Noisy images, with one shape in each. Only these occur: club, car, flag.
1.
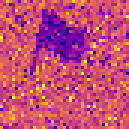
flag
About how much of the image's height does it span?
half
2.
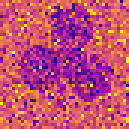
club
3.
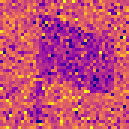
flag
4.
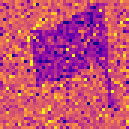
flag
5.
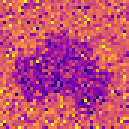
car
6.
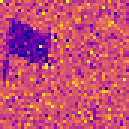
flag
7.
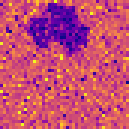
car
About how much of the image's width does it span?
half
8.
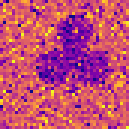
club
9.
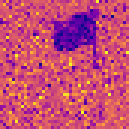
flag
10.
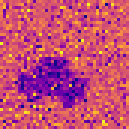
car
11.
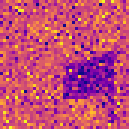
flag
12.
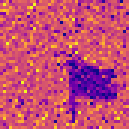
flag
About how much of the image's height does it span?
half
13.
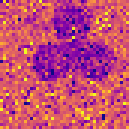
club
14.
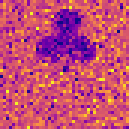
club
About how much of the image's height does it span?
half
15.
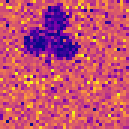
club
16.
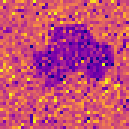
car
